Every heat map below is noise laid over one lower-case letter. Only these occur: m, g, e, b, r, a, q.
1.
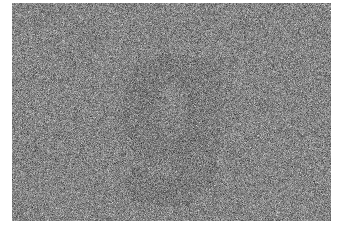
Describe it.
dark g
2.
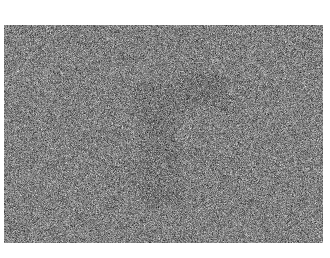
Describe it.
dark r
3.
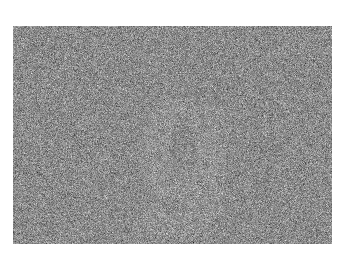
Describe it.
light g
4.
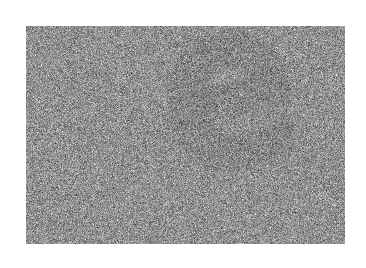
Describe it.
dark e
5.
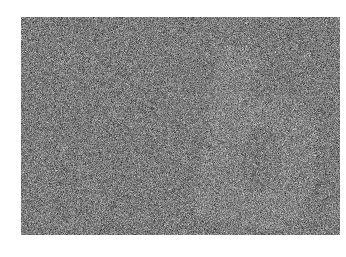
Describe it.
light b
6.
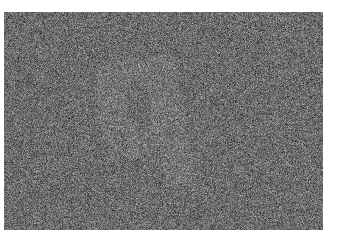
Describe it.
light q
